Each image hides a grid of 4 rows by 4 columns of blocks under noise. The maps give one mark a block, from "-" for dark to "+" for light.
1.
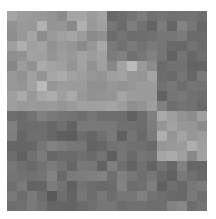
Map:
+ + - -
+ + + -
- - - +
- - - -
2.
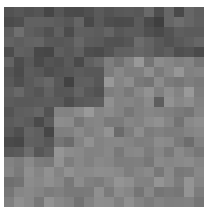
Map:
- - - -
- - + +
- + + +
+ + + +
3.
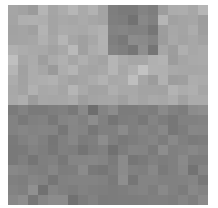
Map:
+ + - +
+ + + +
- - - -
- - - -
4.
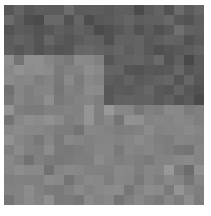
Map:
- - - -
+ + - -
+ + + +
+ + + +
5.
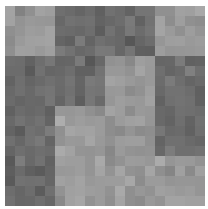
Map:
+ - - +
- - + -
- + + -
- + + +
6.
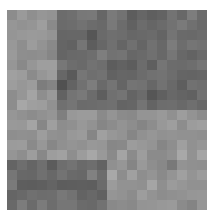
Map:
+ - - -
+ - - -
+ + + +
- - + +
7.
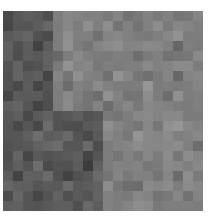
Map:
- + + +
- + + +
- - + +
- - + +
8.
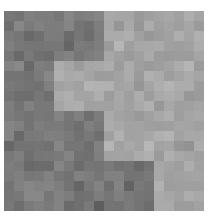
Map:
- - + +
- + + +
- - + +
- - - +
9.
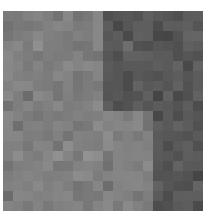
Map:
+ + - -
+ + - -
+ + + -
+ + + -
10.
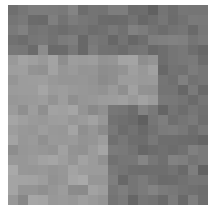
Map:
- - - -
+ + + -
+ + - -
+ + - -
